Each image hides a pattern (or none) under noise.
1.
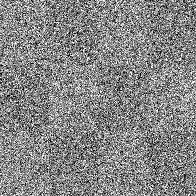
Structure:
a checkerboard
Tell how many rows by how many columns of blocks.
3 by 4
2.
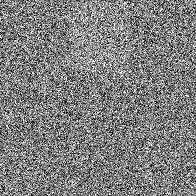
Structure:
one block
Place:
top middle
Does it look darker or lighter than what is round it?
lighter
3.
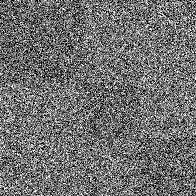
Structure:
blocks along the diagonal
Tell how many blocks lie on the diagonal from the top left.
3
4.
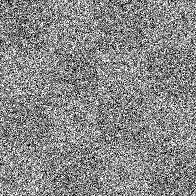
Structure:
a checkerboard
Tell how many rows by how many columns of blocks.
4 by 4
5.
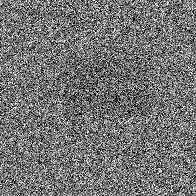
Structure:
one block
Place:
centre
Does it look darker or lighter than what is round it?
darker
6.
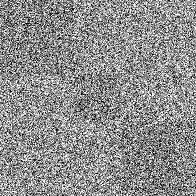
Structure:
blocks along the diagonal
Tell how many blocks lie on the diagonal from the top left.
3
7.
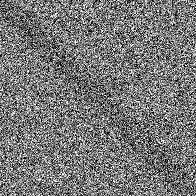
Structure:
a diagonal band
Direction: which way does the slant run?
top left to bottom right
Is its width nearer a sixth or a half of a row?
a sixth
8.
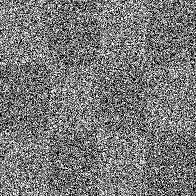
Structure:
a checkerboard
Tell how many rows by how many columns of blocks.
3 by 4
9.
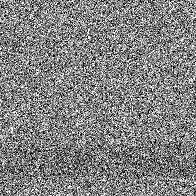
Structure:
one band of rows
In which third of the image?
bottom
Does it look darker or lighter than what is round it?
darker
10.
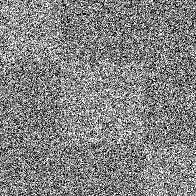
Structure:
blocks along the diagonal
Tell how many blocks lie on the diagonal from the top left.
3
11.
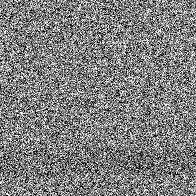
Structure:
one band of rows
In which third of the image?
bottom
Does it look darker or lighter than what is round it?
darker
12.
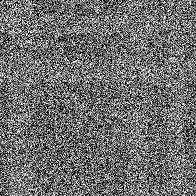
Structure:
bands of rows crossing bands of columns
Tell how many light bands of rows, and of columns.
2 and 3
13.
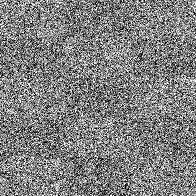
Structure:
a checkerboard
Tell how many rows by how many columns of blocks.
5 by 3
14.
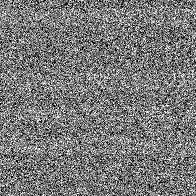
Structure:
bands of rows
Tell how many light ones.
4
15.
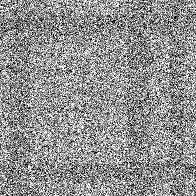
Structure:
bands of rows crossing bands of columns
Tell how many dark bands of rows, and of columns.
2 and 3
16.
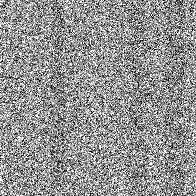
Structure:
bands of columns
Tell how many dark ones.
3
